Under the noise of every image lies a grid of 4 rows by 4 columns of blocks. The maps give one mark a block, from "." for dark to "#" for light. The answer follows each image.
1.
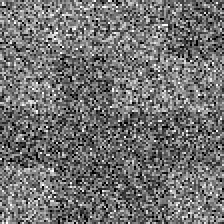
# # # .
# . # #
. . . .
# . . #
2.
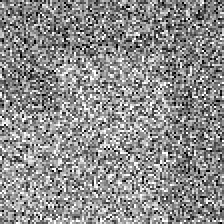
. . . .
. # # .
# # # .
# # # .
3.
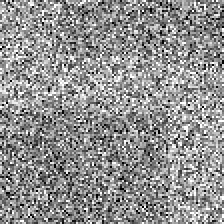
# . . .
# # # #
. . . #
. . . #
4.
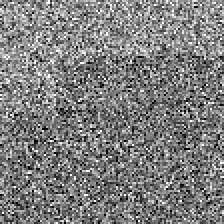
# # # #
# . . .
. . . .
. . . .
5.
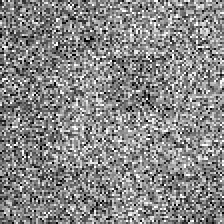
. . # #
. # . #
. # # #
. . # .
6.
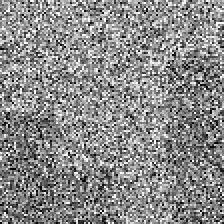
# # # #
# # # .
. # # .
. . # .
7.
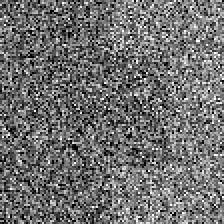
. . # #
. . . #
. . . #
. . # #
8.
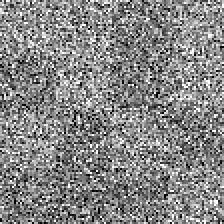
# # . #
. # . #
# . # .
. . . #
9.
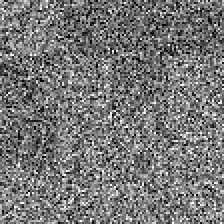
# . . .
. # . #
. # # #
# # # #
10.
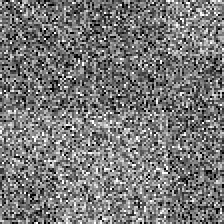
. . . #
. . . .
# # # .
. # # .
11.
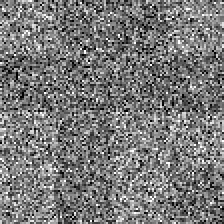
# . . #
. . . .
# . # #
# . # .
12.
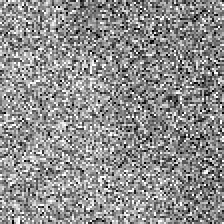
# . . .
# # . .
# # . .
# # # .
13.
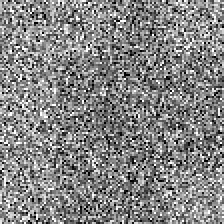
# # . #
# . . .
# . . .
# . . #
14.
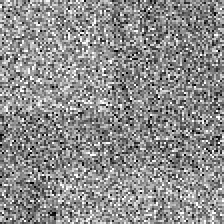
# # . .
# # . .
. . . .
. # # #
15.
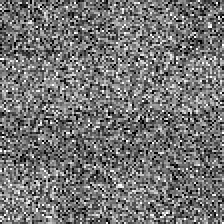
. . # .
# # # #
. . . .
# . # .
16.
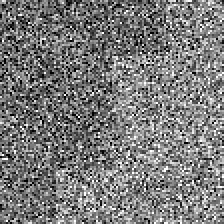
. . . #
. . # #
. . # #
. # # #
